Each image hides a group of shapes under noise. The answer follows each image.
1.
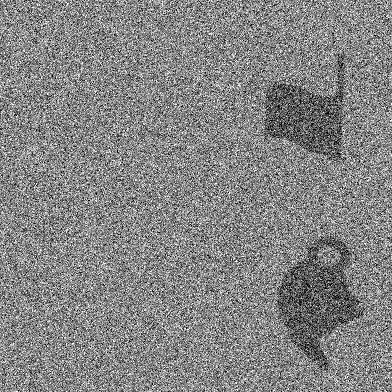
top right: flag; bottom right: teapot
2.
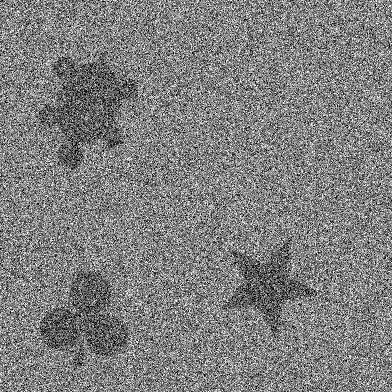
top left: turtle; bottom left: club; bottom right: star
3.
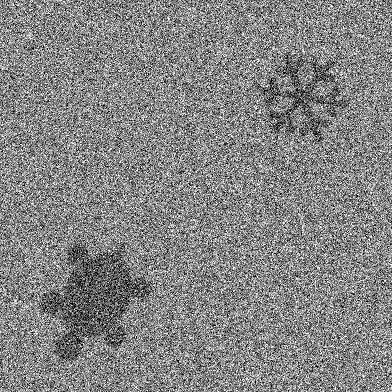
top right: snowflake; bottom left: turtle
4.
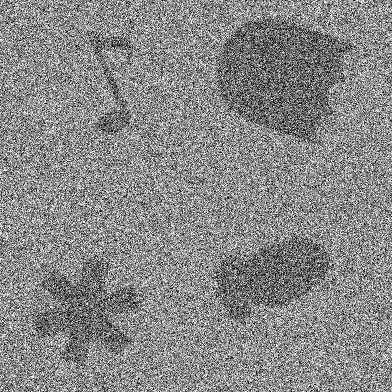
top left: musical note; top right: ghost; bottom left: asterisk; bottom right: footprint
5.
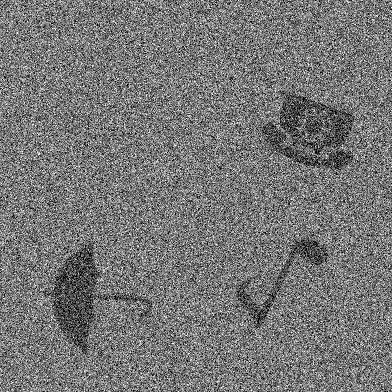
top right: telephone; bottom left: umbrella; bottom right: musical note
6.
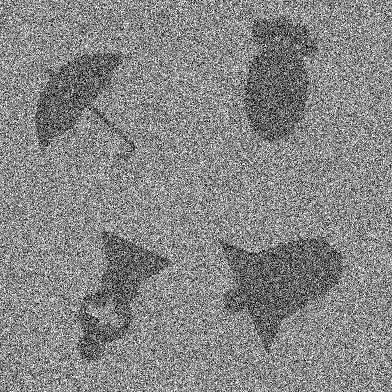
top left: umbrella; top right: footprint; bottom left: chess bishop; bottom right: bell
